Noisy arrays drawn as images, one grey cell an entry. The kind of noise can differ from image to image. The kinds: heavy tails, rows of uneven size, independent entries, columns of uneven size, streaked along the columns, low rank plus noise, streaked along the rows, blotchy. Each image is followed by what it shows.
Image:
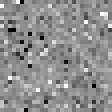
heavy tails
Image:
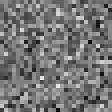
independent entries
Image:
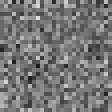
low rank plus noise
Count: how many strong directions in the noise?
three or four
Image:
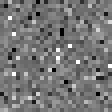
heavy tails
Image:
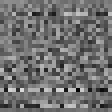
rows of uneven size
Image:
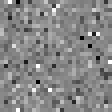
heavy tails
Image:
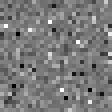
heavy tails
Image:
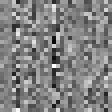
columns of uneven size
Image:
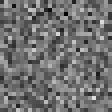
independent entries
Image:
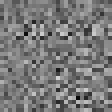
low rank plus noise
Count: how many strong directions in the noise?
two
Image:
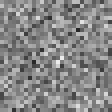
independent entries
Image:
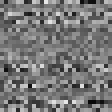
rows of uneven size
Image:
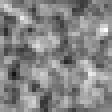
blotchy
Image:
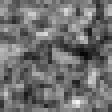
blotchy
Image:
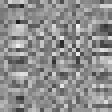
low rank plus noise
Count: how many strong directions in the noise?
one
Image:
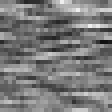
streaked along the rows
